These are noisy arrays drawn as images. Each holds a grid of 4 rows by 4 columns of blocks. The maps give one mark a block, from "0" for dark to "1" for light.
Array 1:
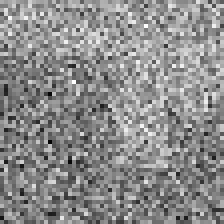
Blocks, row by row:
1 1 1 1
0 0 1 1
0 0 1 0
0 0 0 0
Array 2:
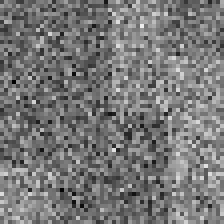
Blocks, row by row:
0 0 1 0
0 0 1 1
0 0 0 1
1 0 0 1
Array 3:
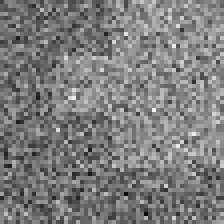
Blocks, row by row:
0 0 1 1
0 1 1 1
0 0 1 1
0 0 0 0
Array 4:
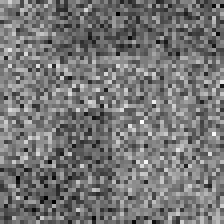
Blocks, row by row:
1 0 0 0
1 1 1 1
1 0 1 1
0 0 1 1
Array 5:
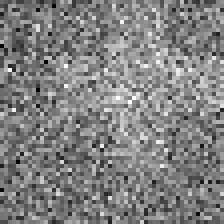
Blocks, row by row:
0 0 1 0
0 1 1 1
0 0 1 0
0 0 0 0
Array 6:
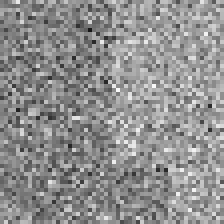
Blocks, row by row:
0 0 1 1
0 0 1 1
0 0 1 1
0 0 0 1
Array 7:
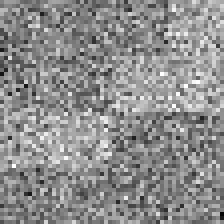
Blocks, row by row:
0 0 0 1
0 0 1 1
1 1 0 0
0 0 0 0
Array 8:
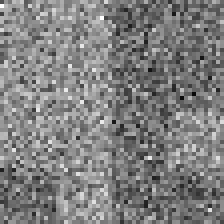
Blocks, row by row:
1 1 0 0
1 1 0 0
1 1 0 1
0 1 0 0
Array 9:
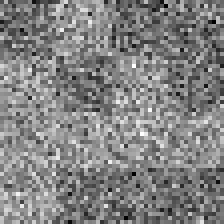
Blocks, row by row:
0 1 0 0
1 0 1 0
1 1 1 1
1 0 0 0
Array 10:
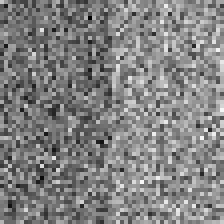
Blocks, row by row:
0 0 1 1
0 0 1 1
0 0 1 1
0 0 1 1
